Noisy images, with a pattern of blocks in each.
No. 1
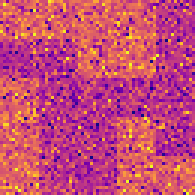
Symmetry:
no symmetry
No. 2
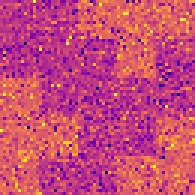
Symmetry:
mirrored about the diagonal from the top left
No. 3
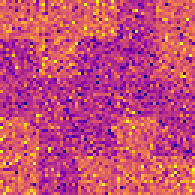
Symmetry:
the same after a half turn
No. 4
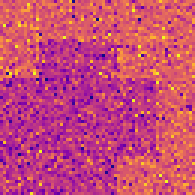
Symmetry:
mirrored about the diagonal from the bottom left
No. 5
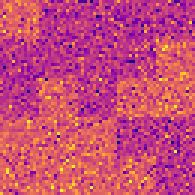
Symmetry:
no symmetry
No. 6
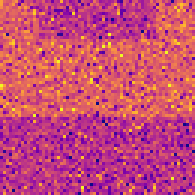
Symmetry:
left and right mirror each other
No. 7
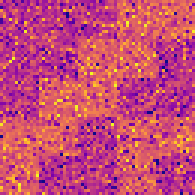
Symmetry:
mirrored about the diagonal from the top left
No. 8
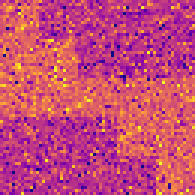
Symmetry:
the same after a half turn
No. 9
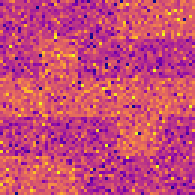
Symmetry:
the same after a half turn
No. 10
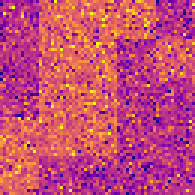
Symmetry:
no symmetry
